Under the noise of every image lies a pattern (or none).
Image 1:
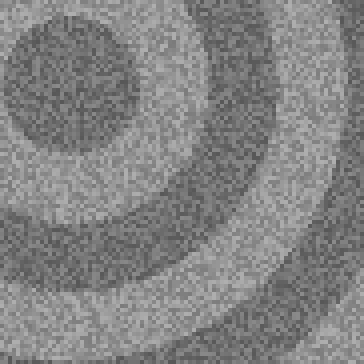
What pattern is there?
rings round one point
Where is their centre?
top left
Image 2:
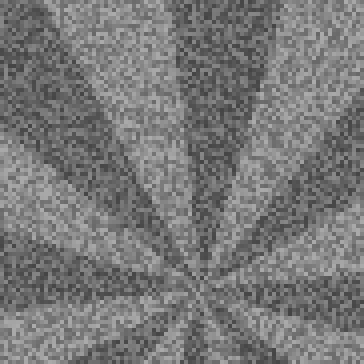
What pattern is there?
spokes from one point
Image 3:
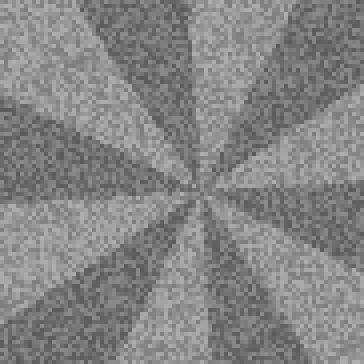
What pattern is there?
spokes from one point
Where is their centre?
centre
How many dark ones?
6
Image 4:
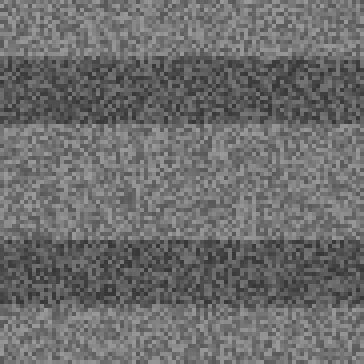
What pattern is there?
horizontal stripes
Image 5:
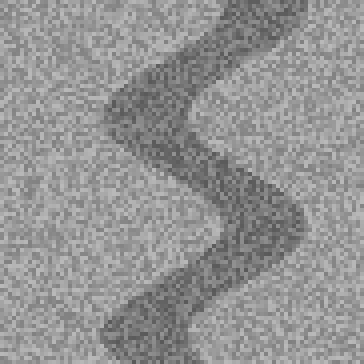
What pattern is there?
a wavy band
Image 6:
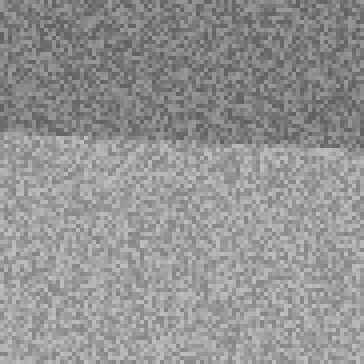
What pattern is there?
a sharp edge
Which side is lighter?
bottom
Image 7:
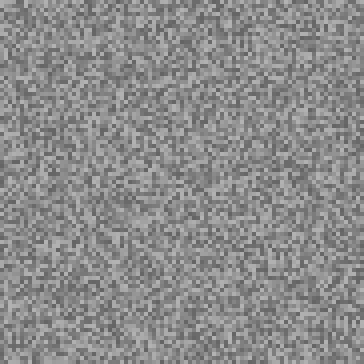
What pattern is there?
only noise
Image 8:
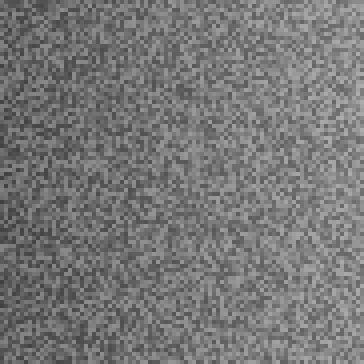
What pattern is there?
a smooth slope
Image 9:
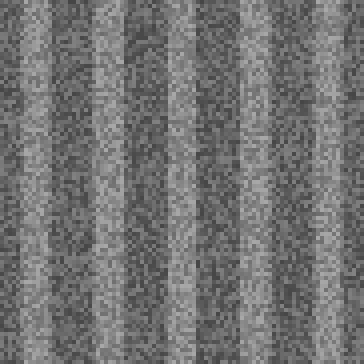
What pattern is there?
vertical stripes
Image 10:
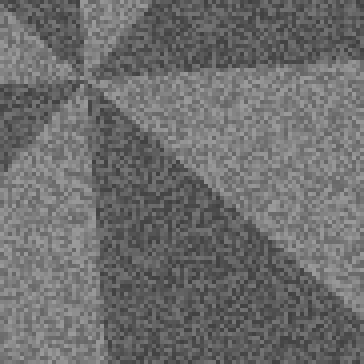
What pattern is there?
spokes from one point
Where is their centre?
top left
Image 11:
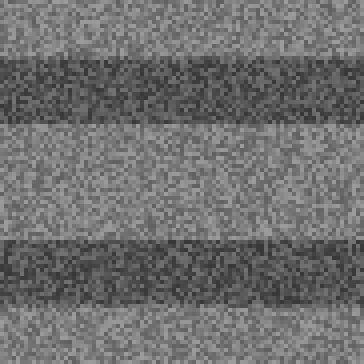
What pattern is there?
horizontal stripes
